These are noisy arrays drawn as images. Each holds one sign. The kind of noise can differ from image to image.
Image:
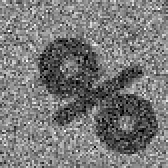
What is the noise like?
independent entries
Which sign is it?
percent sign
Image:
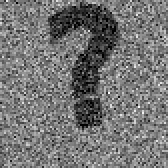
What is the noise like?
independent entries
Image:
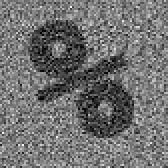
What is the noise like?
low rank plus noise
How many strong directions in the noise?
three or four
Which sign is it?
percent sign
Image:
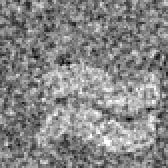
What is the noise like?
blotchy
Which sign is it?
approximately sign
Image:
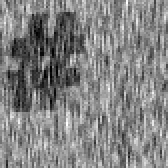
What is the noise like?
streaked along the columns
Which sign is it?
hash sign
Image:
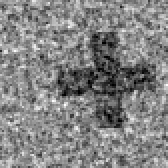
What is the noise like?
blotchy
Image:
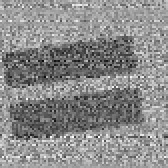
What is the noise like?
rows of uneven size
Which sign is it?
equals sign
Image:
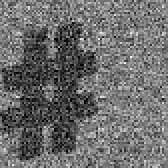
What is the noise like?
low rank plus noise
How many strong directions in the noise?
three or four
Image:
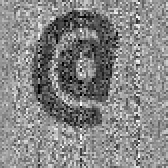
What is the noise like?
columns of uneven size
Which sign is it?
at sign
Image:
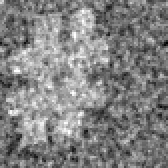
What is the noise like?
blotchy
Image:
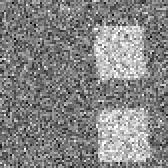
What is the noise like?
independent entries
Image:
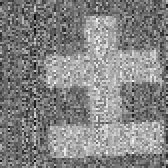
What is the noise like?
columns of uneven size
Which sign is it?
plus-minus sign
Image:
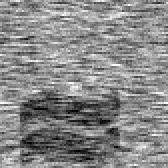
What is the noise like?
streaked along the rows
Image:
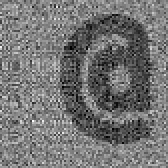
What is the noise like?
low rank plus noise
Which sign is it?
at sign
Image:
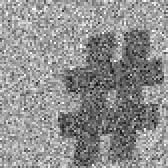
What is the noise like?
independent entries
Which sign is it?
hash sign
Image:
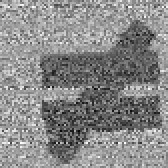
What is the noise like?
rows of uneven size
